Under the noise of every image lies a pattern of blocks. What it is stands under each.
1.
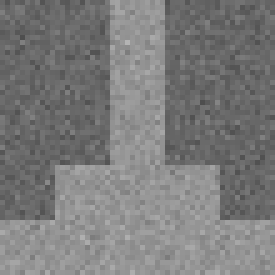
left and right mirror each other
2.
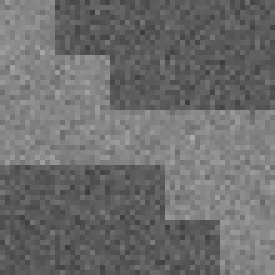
the same after a half turn
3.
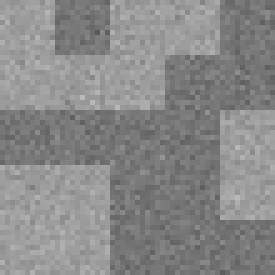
no symmetry
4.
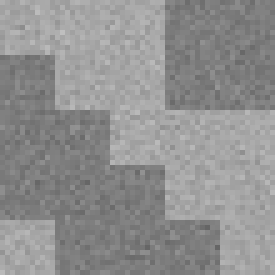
mirrored about the diagonal from the bottom left
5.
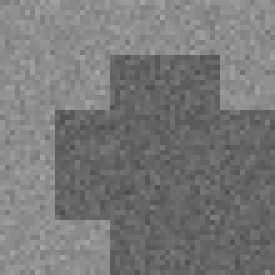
mirrored about the diagonal from the top left
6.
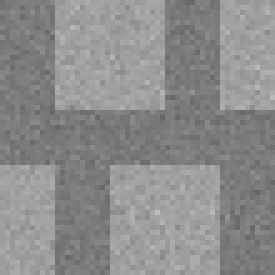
the same after a half turn
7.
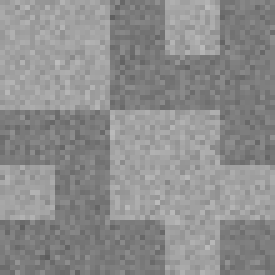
mirrored about the diagonal from the top left
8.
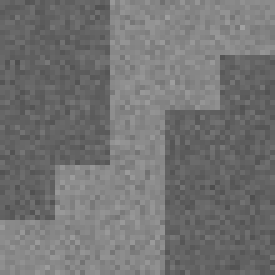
the same after a half turn
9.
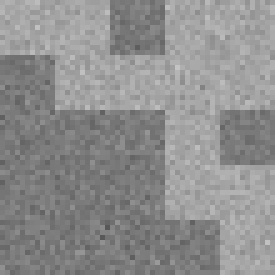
mirrored about the diagonal from the bottom left
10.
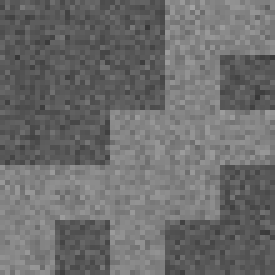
mirrored about the diagonal from the top left
